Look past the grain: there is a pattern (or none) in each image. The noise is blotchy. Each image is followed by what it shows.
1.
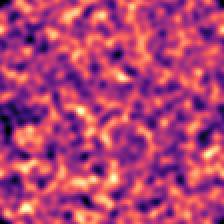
only noise
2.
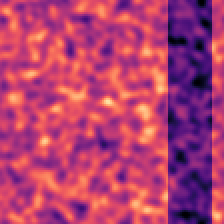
one vertical stripe
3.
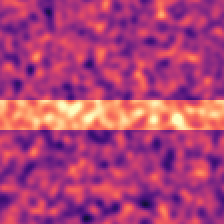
one horizontal stripe
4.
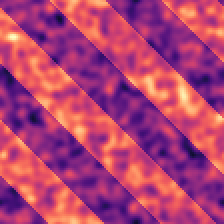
diagonal stripes
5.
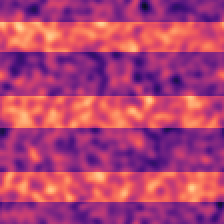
horizontal stripes
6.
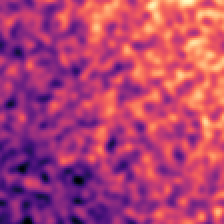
a smooth slope
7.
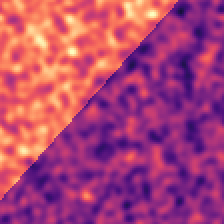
a sharp edge
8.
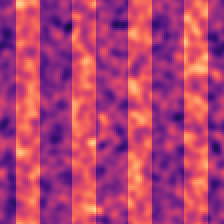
vertical stripes
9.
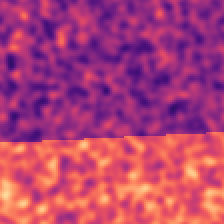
a sharp edge
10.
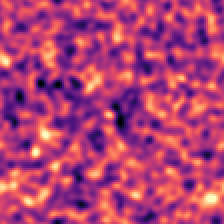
only noise
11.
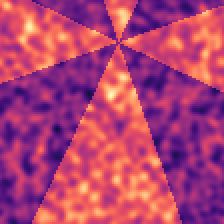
spokes from one point
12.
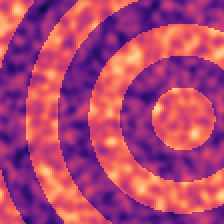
rings round one point
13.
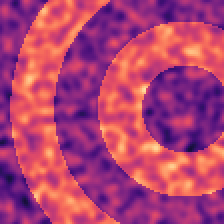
rings round one point
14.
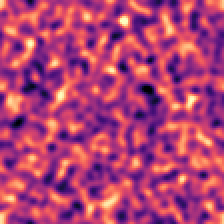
only noise
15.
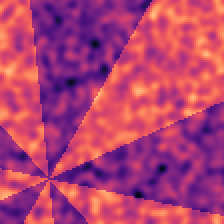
spokes from one point
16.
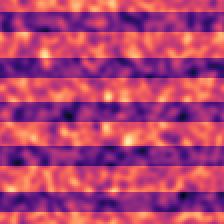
horizontal stripes
